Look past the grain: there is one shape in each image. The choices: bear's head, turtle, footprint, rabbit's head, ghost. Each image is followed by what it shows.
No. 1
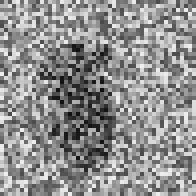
footprint
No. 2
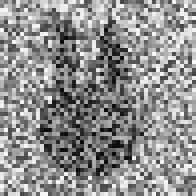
rabbit's head
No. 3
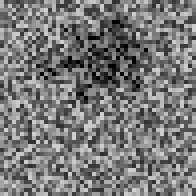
turtle
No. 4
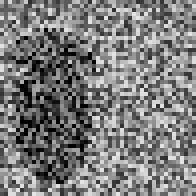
footprint
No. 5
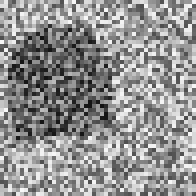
ghost
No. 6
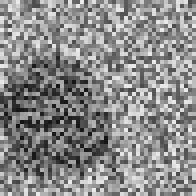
ghost
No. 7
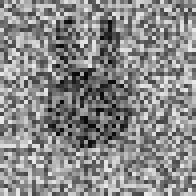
rabbit's head
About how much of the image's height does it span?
two thirds
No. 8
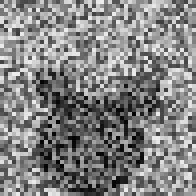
bear's head
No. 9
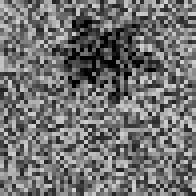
turtle
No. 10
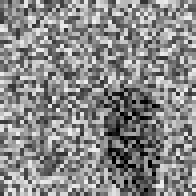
footprint
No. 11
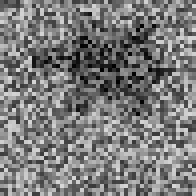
turtle
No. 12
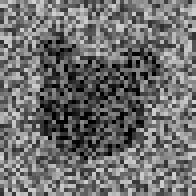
bear's head
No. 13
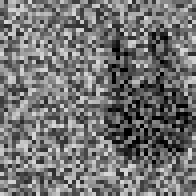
rabbit's head
